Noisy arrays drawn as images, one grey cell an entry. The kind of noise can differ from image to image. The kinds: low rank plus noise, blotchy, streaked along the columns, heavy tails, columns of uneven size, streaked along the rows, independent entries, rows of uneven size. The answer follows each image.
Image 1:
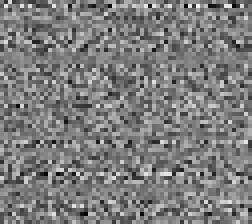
rows of uneven size
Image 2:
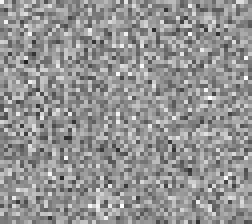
independent entries
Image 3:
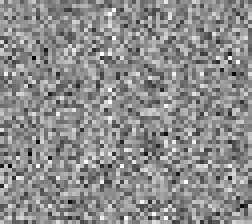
low rank plus noise
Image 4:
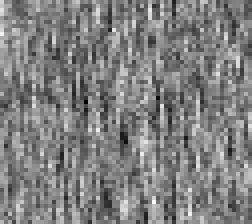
streaked along the columns
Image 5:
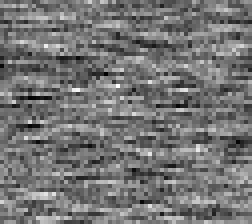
streaked along the rows
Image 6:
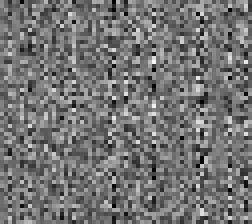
columns of uneven size
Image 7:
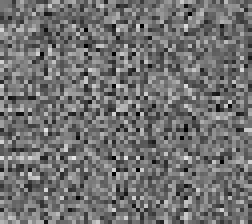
low rank plus noise
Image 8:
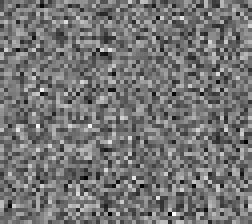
low rank plus noise
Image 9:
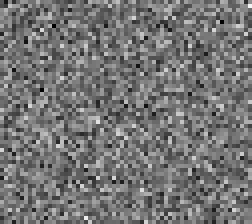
independent entries
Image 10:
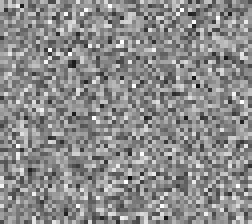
independent entries
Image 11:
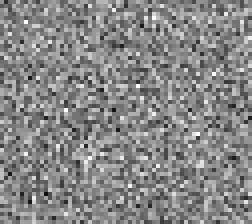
independent entries
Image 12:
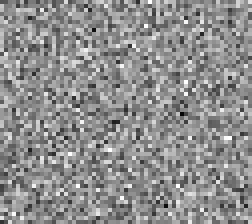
independent entries
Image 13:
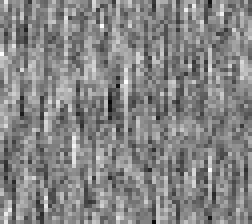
streaked along the columns
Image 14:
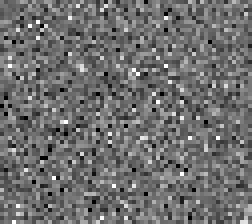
heavy tails
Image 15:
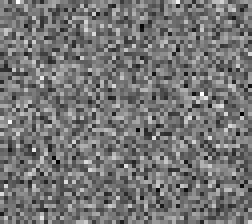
independent entries
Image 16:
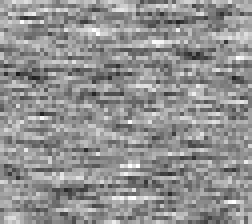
streaked along the rows
